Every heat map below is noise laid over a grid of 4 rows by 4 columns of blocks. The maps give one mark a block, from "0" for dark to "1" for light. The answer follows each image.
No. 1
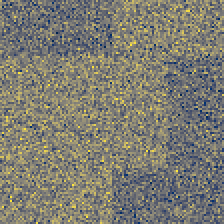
0011
1110
1110
1100
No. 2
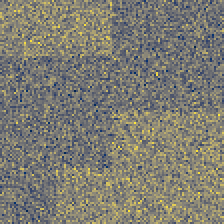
1100
0000
0011
0111
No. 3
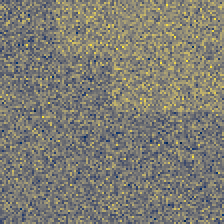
0111
0011
0000
0000
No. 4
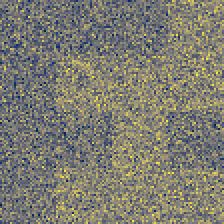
0001
0111
0010
0111
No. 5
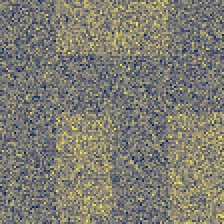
0110
0000
0101
0101
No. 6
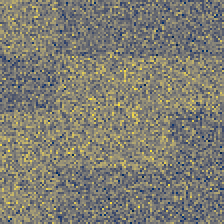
1000
0111
1110
1000
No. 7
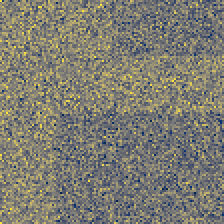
1100
1111
1000
1000
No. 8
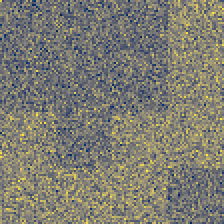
0001
0001
1011
1110
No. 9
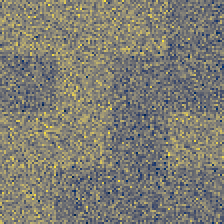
1110
0100
1101
1000
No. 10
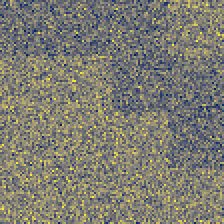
0001
1100
1110
1111
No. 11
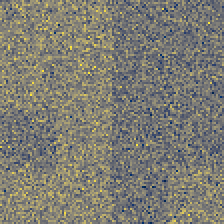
1100
1100
0100
1101
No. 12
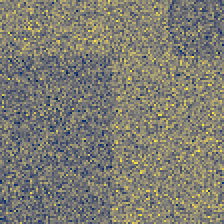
1110
0011
0011
0011
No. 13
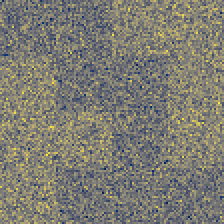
0011
1001
1101
1000
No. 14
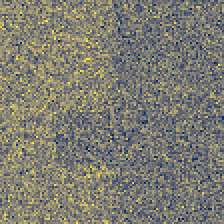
1100
1100
1000
1100
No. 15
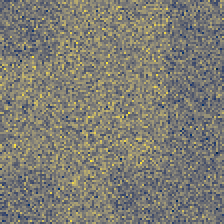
0110
1110
1110
0100
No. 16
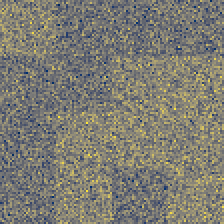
1000
0011
0111
0101
